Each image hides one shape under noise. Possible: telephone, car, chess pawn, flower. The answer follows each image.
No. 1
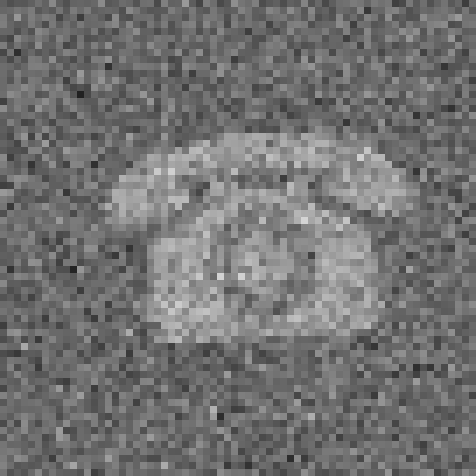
light telephone
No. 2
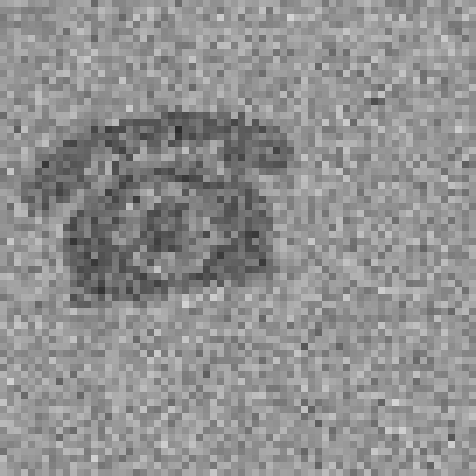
dark telephone
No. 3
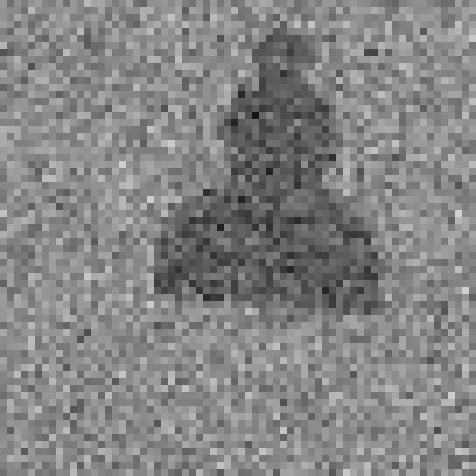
dark chess pawn
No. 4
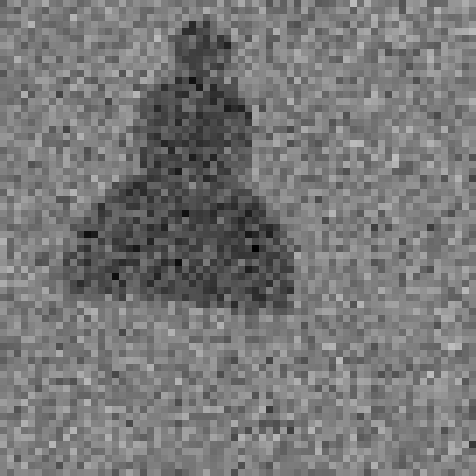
dark chess pawn
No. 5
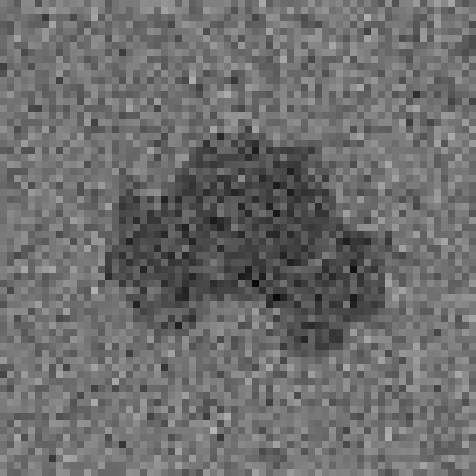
dark car
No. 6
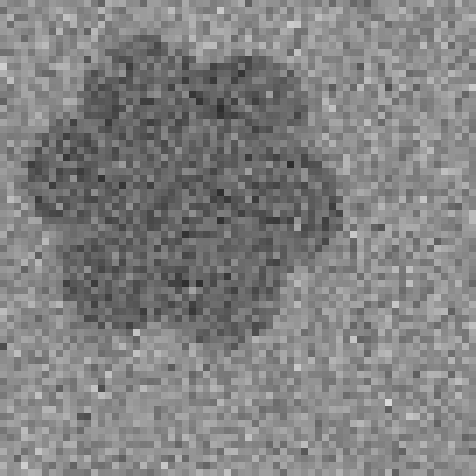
dark flower
